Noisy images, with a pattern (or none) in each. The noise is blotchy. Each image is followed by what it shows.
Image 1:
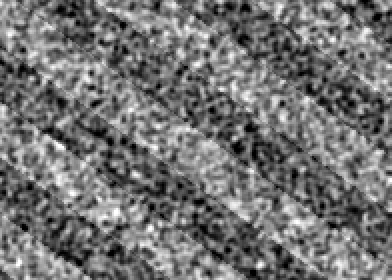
diagonal stripes
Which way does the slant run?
top left to bottom right
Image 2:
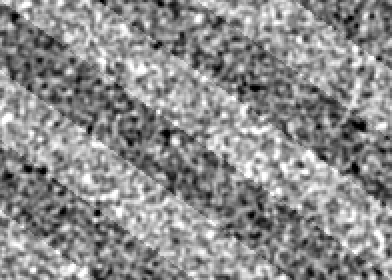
diagonal stripes
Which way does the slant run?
top left to bottom right
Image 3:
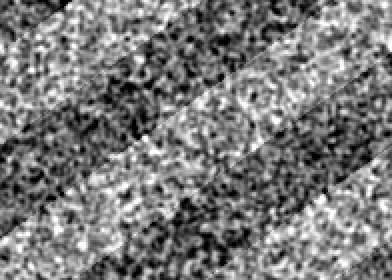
diagonal stripes
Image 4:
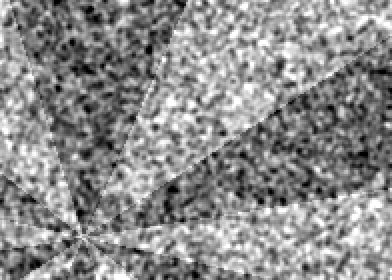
spokes from one point
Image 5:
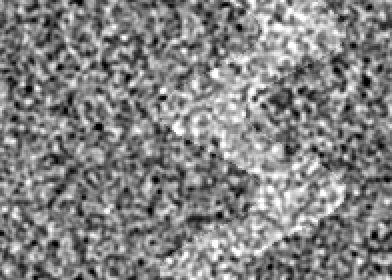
a wavy band
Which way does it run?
top to bottom
